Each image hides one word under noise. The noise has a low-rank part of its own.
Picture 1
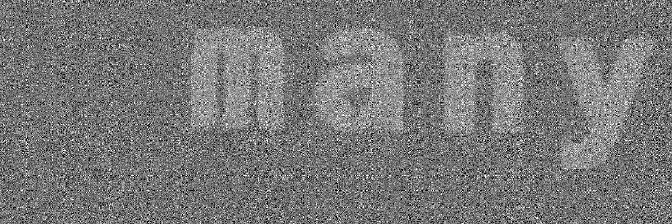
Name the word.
many
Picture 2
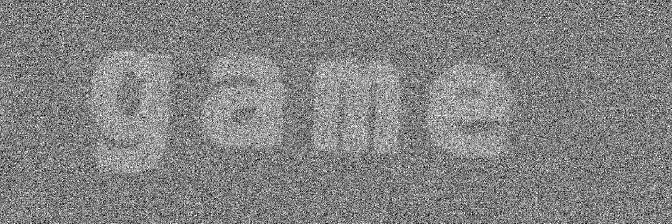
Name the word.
game
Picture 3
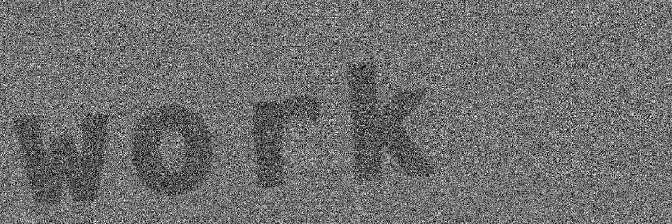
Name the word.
work
